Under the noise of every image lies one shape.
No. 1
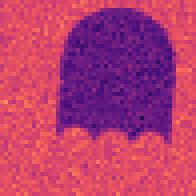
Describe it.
dark ghost
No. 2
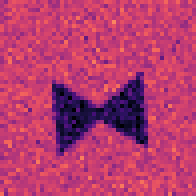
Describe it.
dark bow tie
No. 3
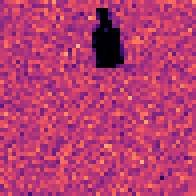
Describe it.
dark bottle, top middle
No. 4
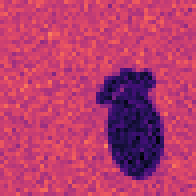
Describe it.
dark footprint
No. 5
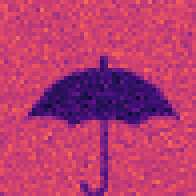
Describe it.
dark umbrella
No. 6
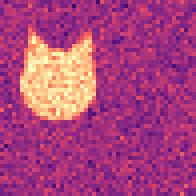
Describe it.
light cat's head
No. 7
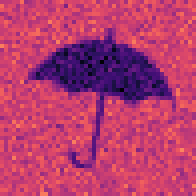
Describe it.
dark umbrella
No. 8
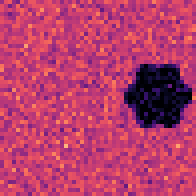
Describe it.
dark flower, middle right
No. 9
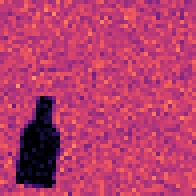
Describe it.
dark bottle
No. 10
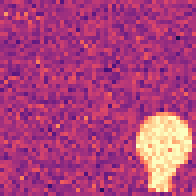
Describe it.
light light bulb, bottom right
